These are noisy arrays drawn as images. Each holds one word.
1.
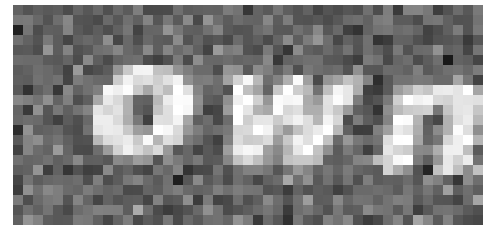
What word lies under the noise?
own
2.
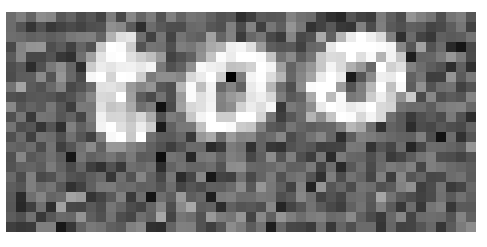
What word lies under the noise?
too
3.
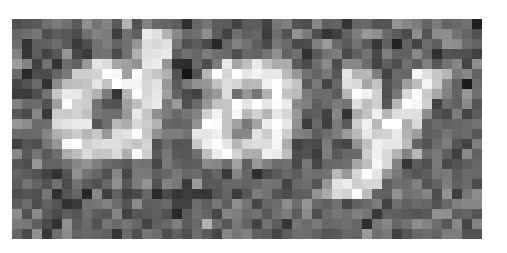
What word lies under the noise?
day
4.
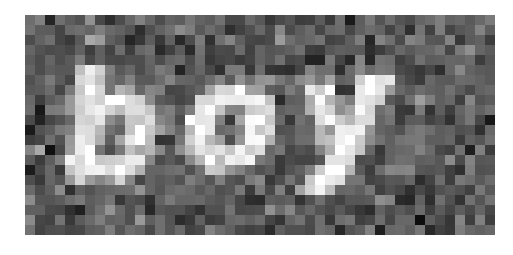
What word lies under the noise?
boy
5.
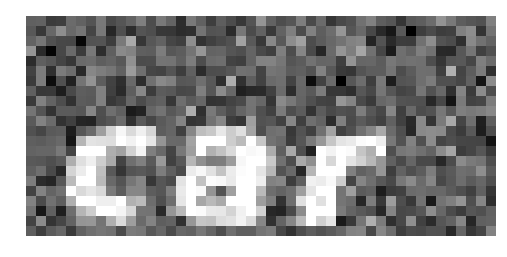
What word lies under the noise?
car
